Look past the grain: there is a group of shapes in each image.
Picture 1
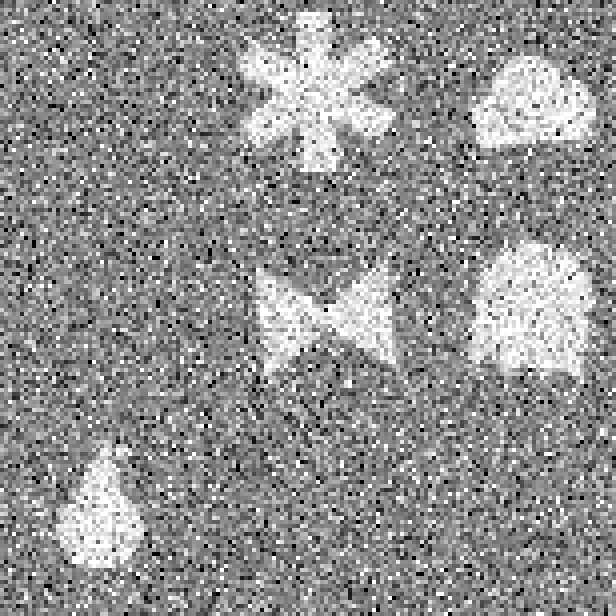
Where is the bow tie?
centre
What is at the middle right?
ghost
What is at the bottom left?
pear
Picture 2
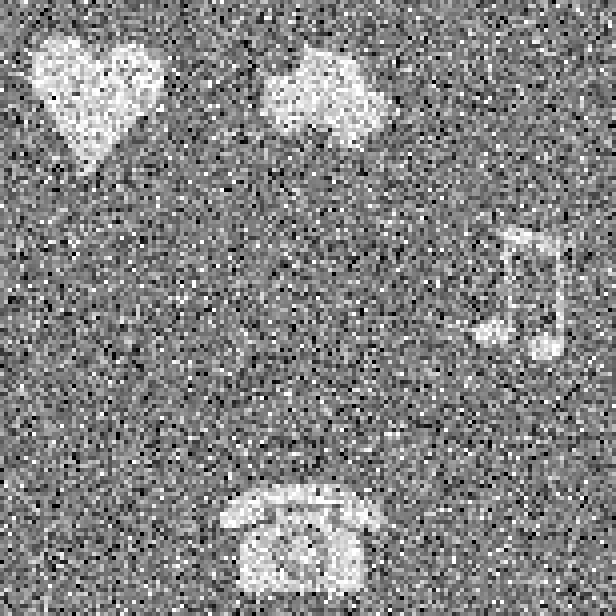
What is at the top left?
heart
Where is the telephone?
bottom middle
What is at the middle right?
pair of musical notes
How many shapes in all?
4
